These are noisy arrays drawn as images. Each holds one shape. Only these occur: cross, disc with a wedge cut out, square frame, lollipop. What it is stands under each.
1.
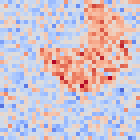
disc with a wedge cut out
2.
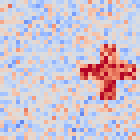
cross
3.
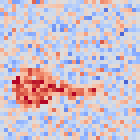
lollipop
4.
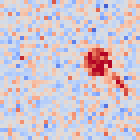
lollipop
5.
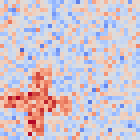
cross
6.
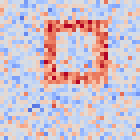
square frame
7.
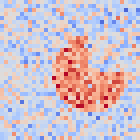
disc with a wedge cut out
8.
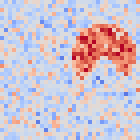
disc with a wedge cut out
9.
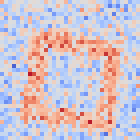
square frame
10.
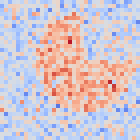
disc with a wedge cut out
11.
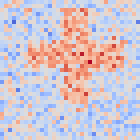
cross
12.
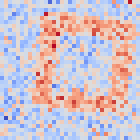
square frame
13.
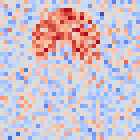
disc with a wedge cut out
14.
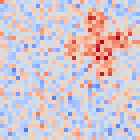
cross
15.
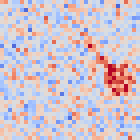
lollipop
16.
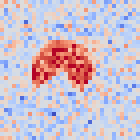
disc with a wedge cut out
